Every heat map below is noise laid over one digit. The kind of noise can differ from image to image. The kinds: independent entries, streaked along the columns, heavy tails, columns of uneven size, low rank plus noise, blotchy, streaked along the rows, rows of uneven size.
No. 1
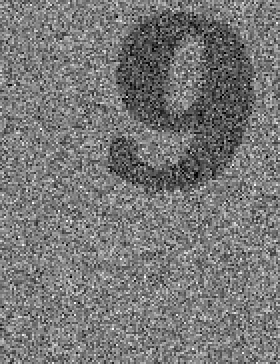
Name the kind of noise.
independent entries
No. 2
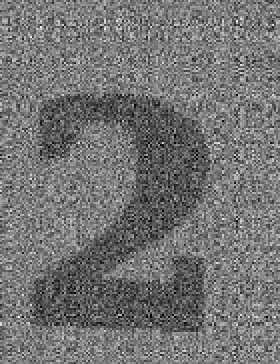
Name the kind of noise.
low rank plus noise
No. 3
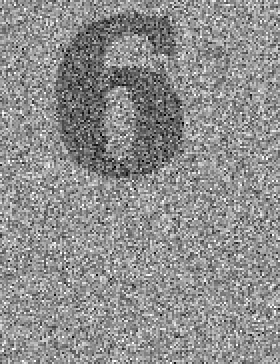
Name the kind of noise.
independent entries
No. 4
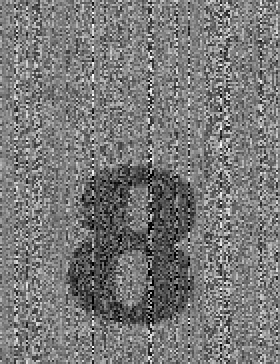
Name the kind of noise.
columns of uneven size
